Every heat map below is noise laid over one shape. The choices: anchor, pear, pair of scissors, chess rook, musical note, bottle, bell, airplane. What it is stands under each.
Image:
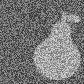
pear
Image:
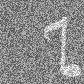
musical note
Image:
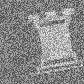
chess rook
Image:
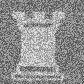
chess rook
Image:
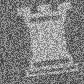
chess rook
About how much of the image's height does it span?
nearly all
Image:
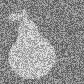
pear
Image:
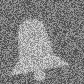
bell
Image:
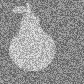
pear
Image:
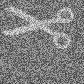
pair of scissors
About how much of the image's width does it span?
nearly all
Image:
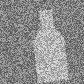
bottle
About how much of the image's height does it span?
nearly all
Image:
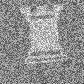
chess rook
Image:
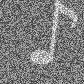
musical note
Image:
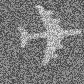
airplane
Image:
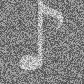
musical note
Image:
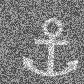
anchor
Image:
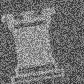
chess rook
